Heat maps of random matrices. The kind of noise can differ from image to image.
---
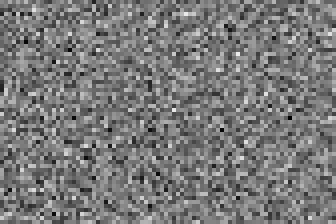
low rank plus noise
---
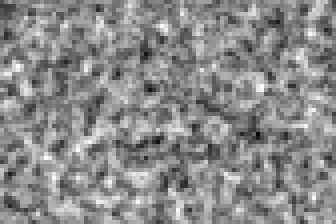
blotchy
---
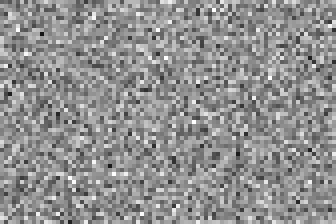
independent entries
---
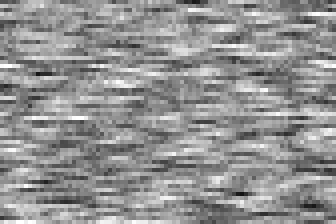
streaked along the rows
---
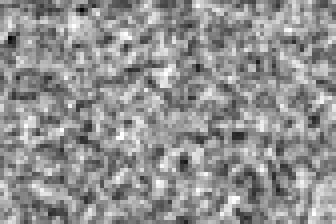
blotchy
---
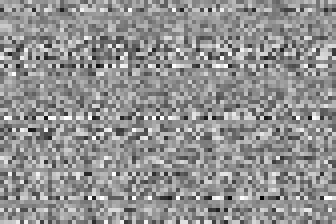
rows of uneven size
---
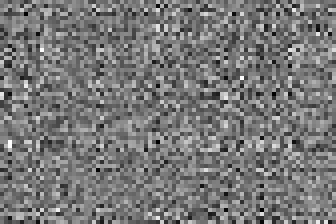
low rank plus noise
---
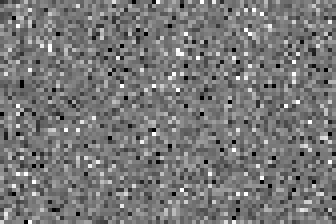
heavy tails
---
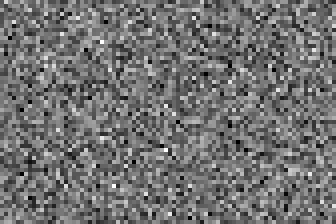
independent entries
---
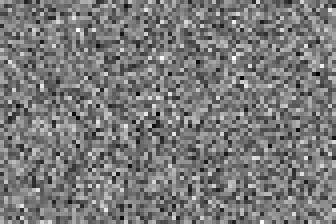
independent entries
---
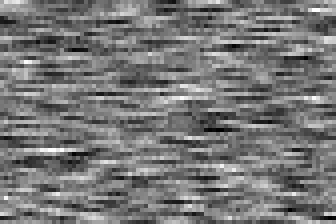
streaked along the rows
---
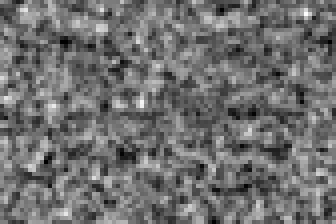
blotchy
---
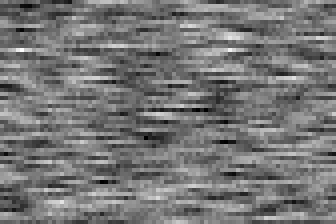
streaked along the rows
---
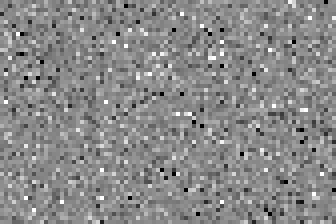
heavy tails
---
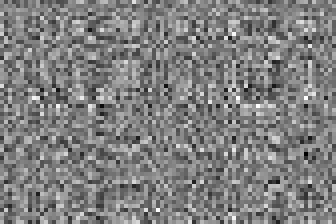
low rank plus noise
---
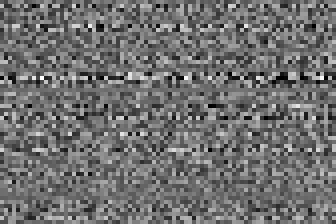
rows of uneven size
